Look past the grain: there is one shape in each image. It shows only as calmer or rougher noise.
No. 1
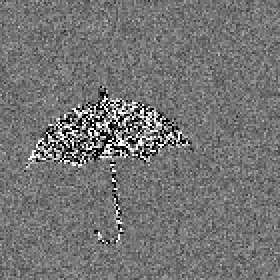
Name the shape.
umbrella
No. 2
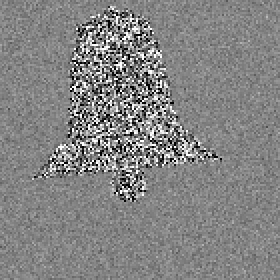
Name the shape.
bell
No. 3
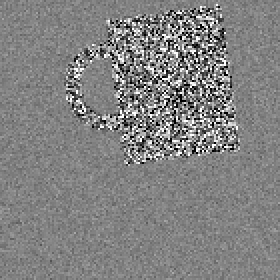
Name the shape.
cup
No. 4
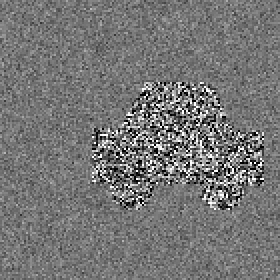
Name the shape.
car
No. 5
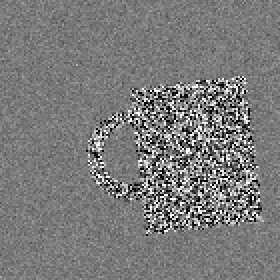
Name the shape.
cup
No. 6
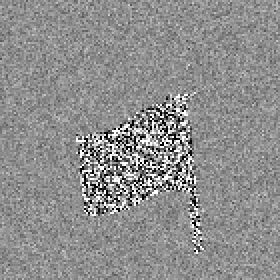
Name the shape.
flag
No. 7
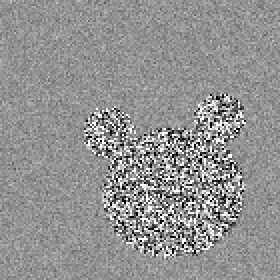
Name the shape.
bear's head
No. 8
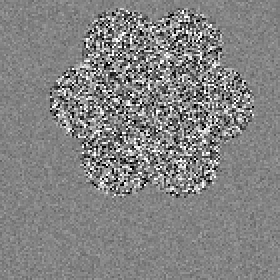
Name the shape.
flower
